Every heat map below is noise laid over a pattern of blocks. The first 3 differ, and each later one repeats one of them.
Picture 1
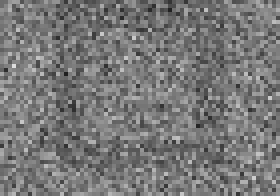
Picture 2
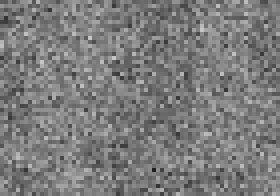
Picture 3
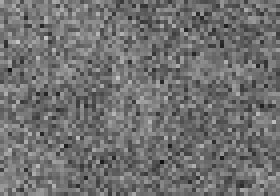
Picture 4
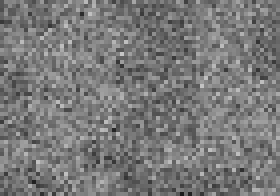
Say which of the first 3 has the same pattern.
2
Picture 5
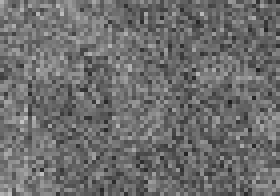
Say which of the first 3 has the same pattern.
3
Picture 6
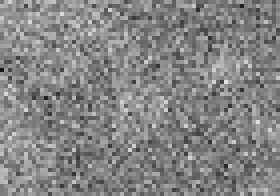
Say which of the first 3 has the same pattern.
3
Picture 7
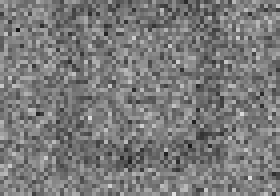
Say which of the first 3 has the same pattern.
1
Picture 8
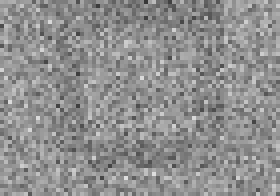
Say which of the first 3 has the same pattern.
1
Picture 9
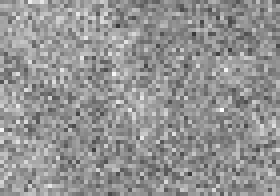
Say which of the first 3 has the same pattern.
3
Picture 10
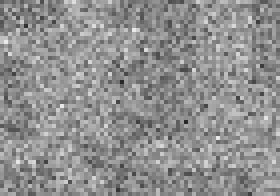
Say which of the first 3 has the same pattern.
2
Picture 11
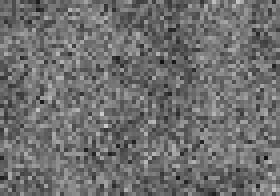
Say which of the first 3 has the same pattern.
2
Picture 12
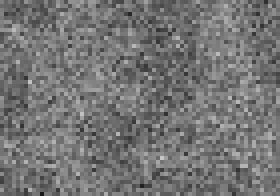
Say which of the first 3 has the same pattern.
2
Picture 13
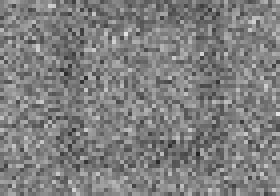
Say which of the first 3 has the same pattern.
1
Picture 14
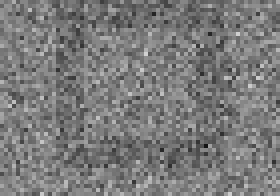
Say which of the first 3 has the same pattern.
1
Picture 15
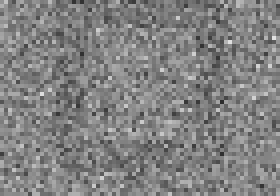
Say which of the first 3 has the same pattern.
1
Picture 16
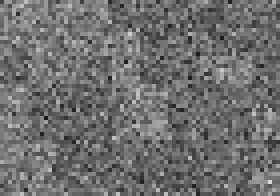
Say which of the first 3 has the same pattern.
3
